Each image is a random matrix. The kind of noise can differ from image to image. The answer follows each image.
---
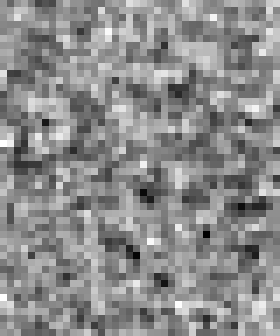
blotchy
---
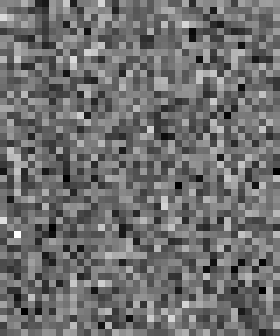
independent entries
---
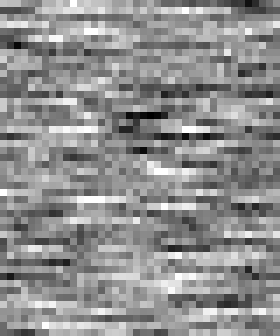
streaked along the rows
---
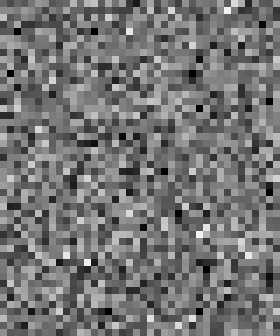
independent entries
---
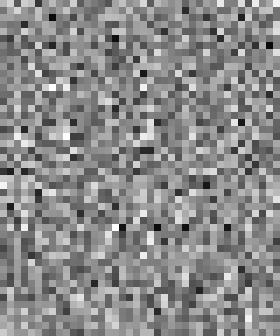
low rank plus noise
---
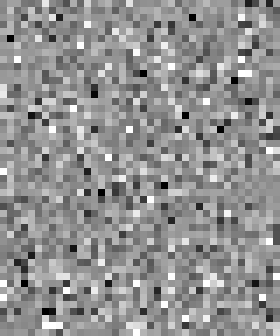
heavy tails
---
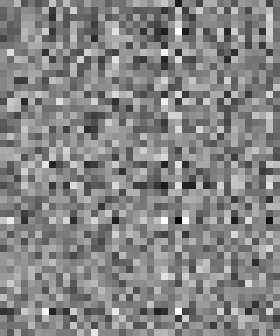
low rank plus noise
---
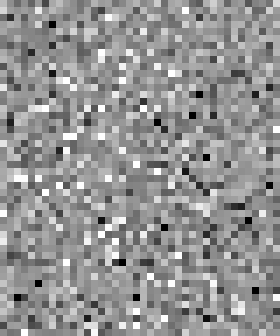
heavy tails
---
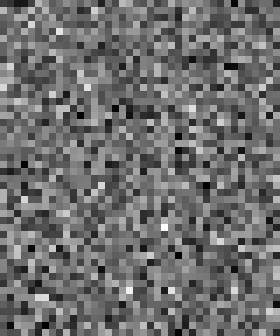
independent entries
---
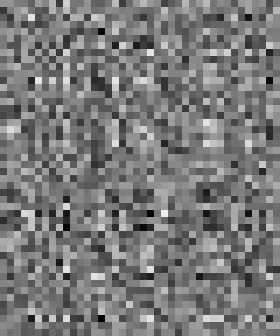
low rank plus noise
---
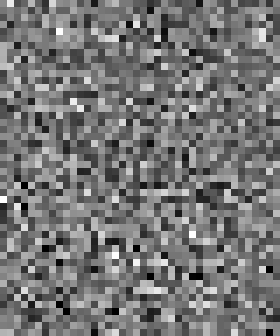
low rank plus noise
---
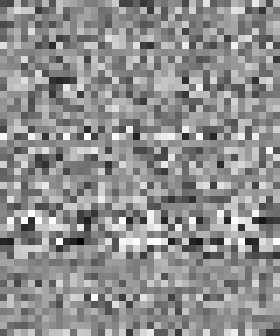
rows of uneven size
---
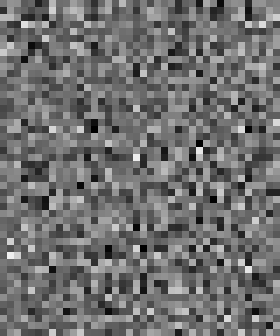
low rank plus noise
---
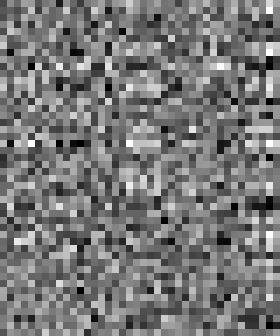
low rank plus noise
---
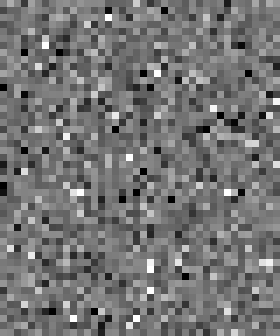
heavy tails
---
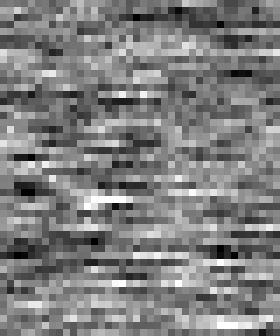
streaked along the rows
